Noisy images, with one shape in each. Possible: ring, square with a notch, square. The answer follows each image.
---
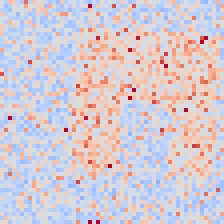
red square with a notch
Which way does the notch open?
down
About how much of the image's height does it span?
two thirds
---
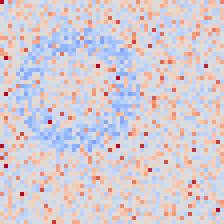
blue ring
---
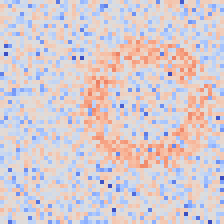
red ring
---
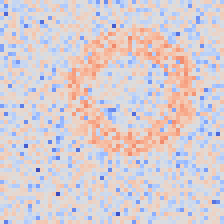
red ring
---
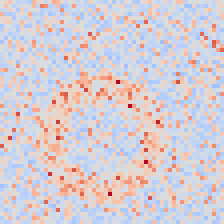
red ring
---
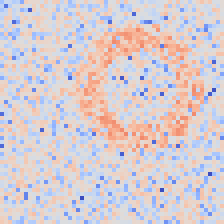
red ring
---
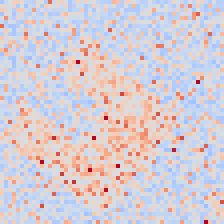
red square with a notch
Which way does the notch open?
up and left
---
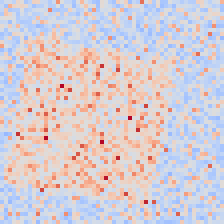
red square
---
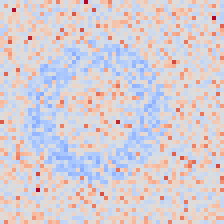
blue ring
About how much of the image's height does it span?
two thirds
